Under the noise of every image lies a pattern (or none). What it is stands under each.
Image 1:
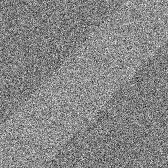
a diagonal band
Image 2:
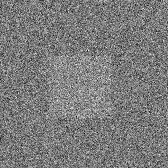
one block
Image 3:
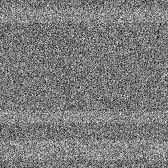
bands of rows
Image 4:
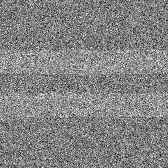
bands of rows
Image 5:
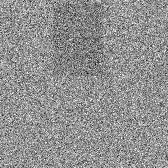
one block
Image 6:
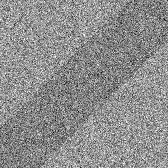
a diagonal band
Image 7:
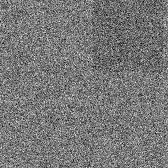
one block
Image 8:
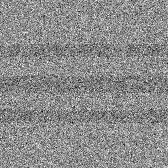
bands of rows
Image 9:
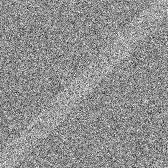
a diagonal band
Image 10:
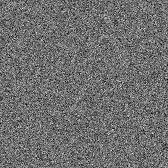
only noise
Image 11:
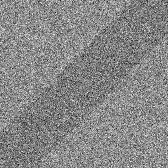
a diagonal band
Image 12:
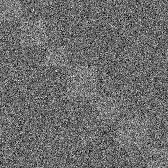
blocks along the diagonal
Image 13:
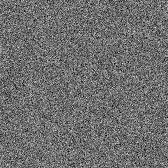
only noise
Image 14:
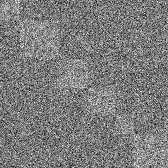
blocks along the diagonal
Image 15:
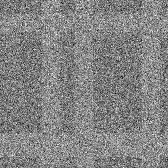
bands of rows crossing bands of columns
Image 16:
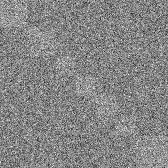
blocks along the diagonal
